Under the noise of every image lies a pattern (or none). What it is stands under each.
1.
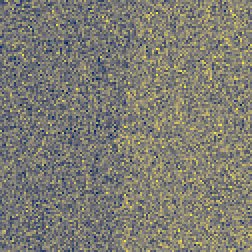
a sharp edge
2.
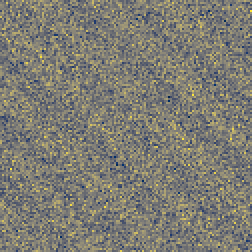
diagonal stripes
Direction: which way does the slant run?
top left to bottom right
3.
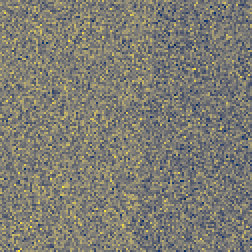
a sharp edge
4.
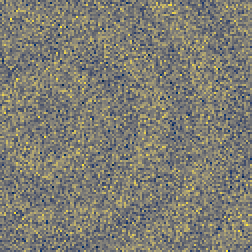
rings round one point
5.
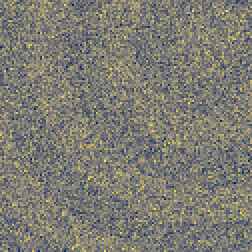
rings round one point
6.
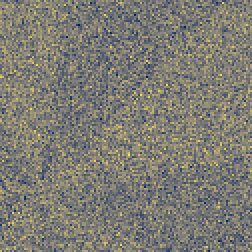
spokes from one point
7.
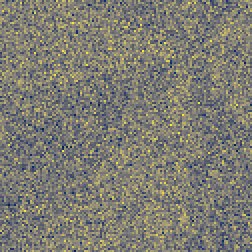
spokes from one point
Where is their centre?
top right
